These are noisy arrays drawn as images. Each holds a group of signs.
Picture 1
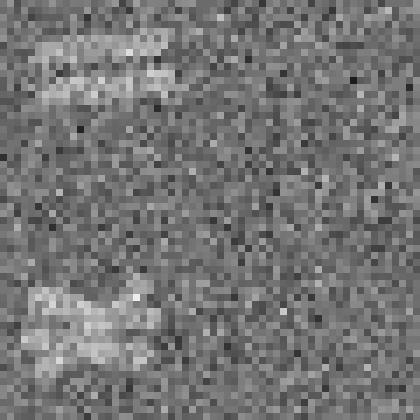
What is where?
top left: equals sign; bottom left: not-equal sign
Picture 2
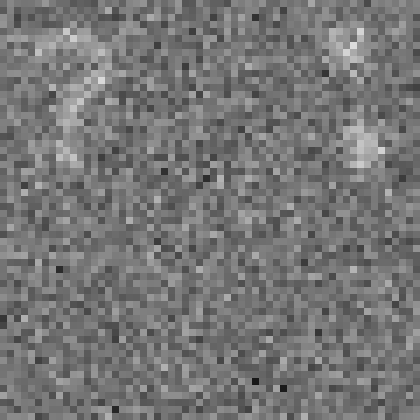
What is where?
top left: question mark; top right: colon
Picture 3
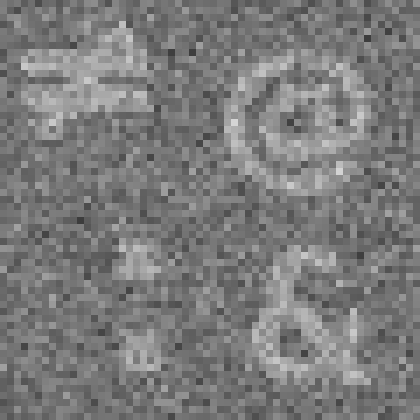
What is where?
top left: not-equal sign; top right: at sign; bottom left: colon; bottom right: ampersand
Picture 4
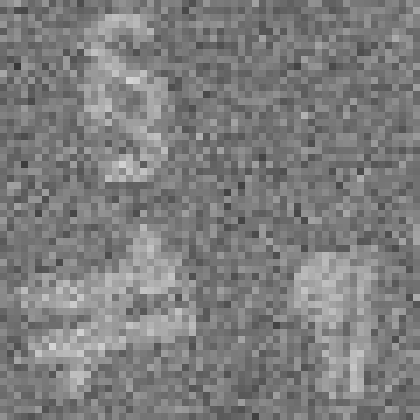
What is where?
top left: section sign; bottom left: not-equal sign; bottom right: pilcrow
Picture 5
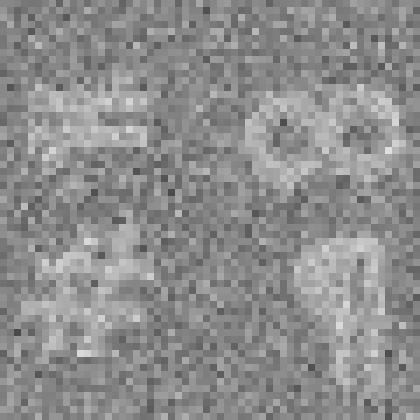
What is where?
top left: not-equal sign; top right: infinity sign; bottom left: hash sign; bottom right: pilcrow
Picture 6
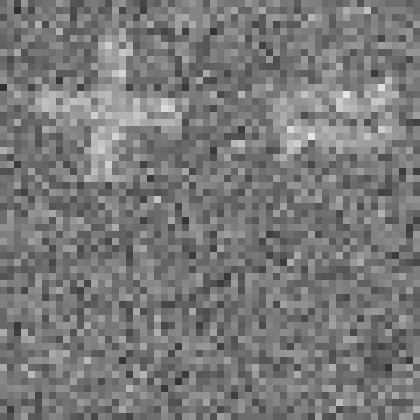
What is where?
top left: plus sign; top right: approximately sign
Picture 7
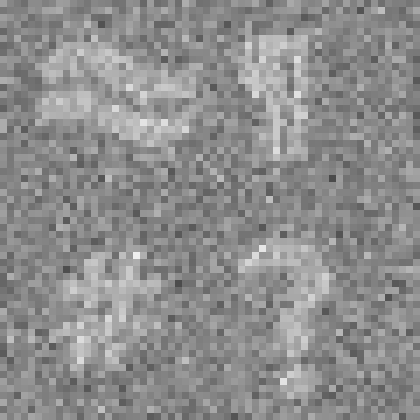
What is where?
top left: approximately sign; top right: pilcrow; bottom left: hash sign; bottom right: question mark
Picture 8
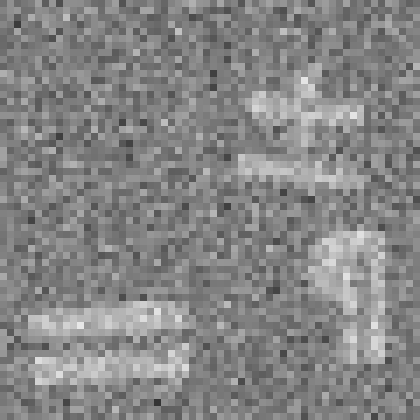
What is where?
top right: plus-minus sign; bottom left: equals sign; bottom right: pilcrow
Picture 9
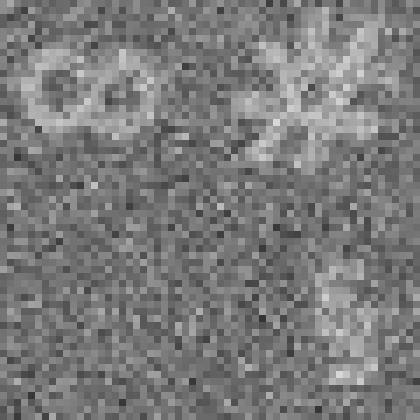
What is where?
top left: infinity sign; top right: hash sign; bottom right: section sign
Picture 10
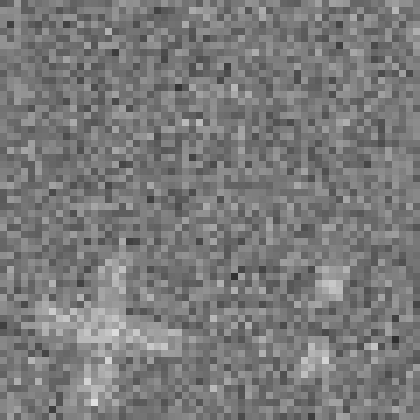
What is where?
bottom left: plus sign; bottom right: colon
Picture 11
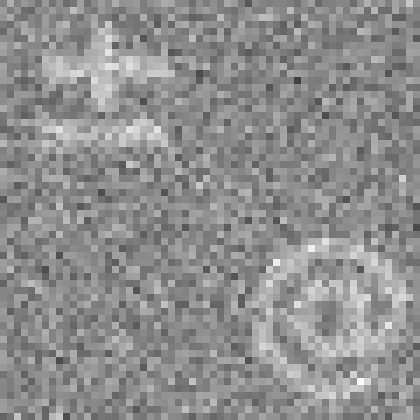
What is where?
top left: plus-minus sign; bottom right: at sign
